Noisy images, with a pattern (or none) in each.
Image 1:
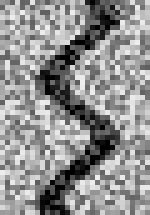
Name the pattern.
a wavy band
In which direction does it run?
top to bottom
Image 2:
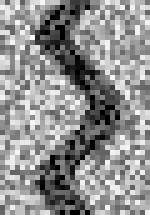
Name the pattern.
a wavy band
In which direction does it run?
top to bottom
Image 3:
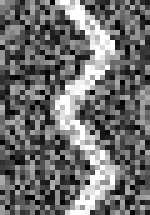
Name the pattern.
a wavy band
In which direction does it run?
top to bottom
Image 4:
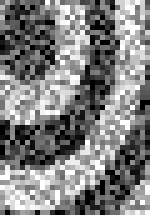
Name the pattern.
rings round one point
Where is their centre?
top left
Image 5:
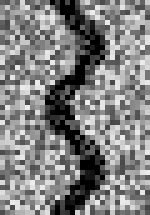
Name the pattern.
a wavy band
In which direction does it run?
top to bottom
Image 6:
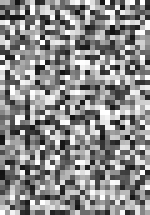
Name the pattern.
only noise
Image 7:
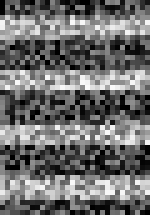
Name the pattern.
horizontal stripes
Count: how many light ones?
4
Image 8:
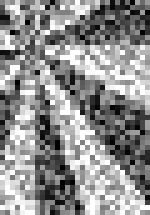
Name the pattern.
spokes from one point
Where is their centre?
top left
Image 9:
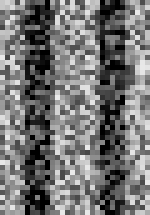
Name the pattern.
vertical stripes
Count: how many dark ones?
2
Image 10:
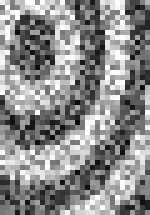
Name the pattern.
rings round one point
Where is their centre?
top left
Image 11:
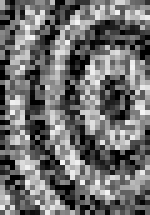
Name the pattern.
rings round one point
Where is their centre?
middle right
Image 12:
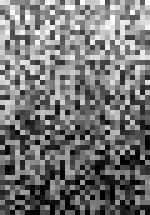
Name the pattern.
a smooth slope
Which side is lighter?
top
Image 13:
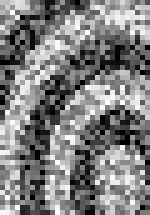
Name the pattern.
rings round one point
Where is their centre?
bottom right
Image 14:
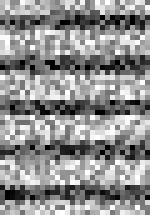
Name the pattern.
horizontal stripes
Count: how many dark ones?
5
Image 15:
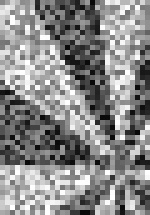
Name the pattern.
spokes from one point
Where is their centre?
bottom right
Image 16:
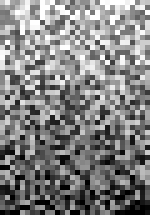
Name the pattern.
a smooth slope
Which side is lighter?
top
